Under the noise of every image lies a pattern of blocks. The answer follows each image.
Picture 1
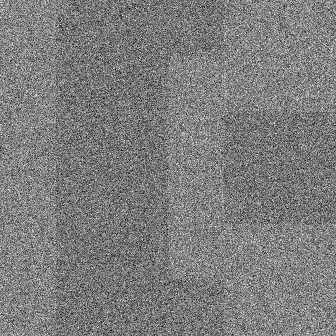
top and bottom mirror each other
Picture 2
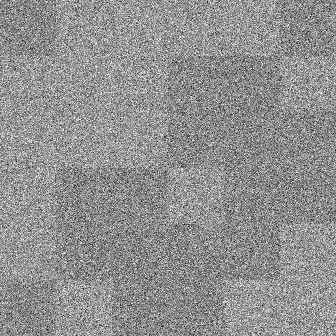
mirrored about the diagonal from the top left
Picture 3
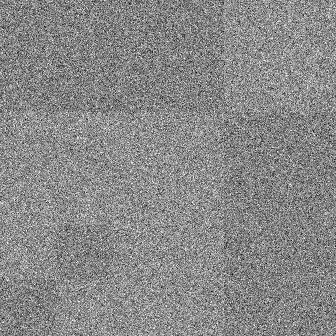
mirrored about the diagonal from the bottom left
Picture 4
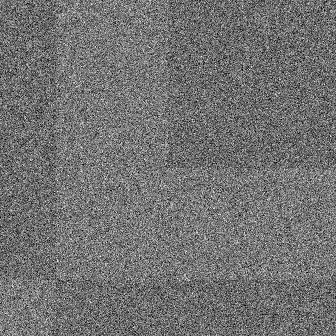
mirrored about the diagonal from the bottom left
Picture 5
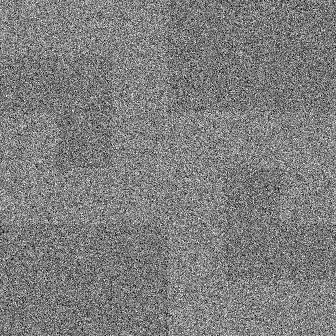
the same after a half turn
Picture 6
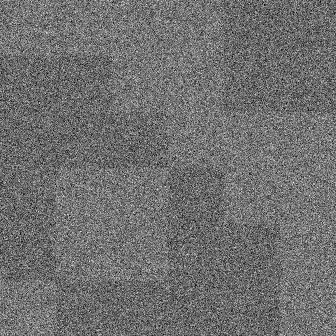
mirrored about the diagonal from the bottom left
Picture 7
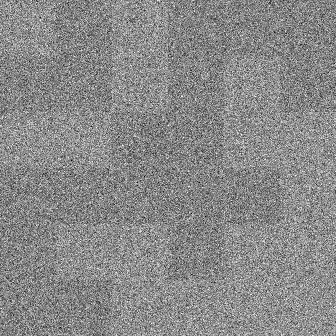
mirrored about the diagonal from the top left
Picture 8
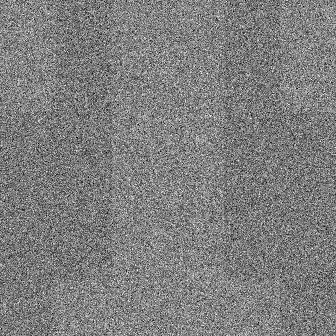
left and right mirror each other
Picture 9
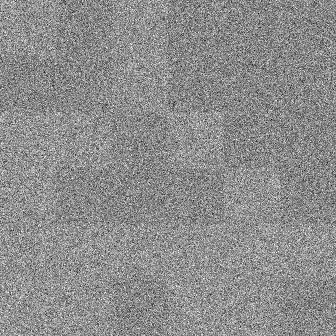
no symmetry
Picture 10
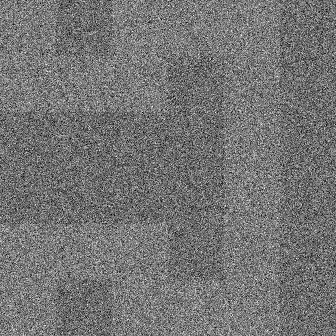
top and bottom mirror each other
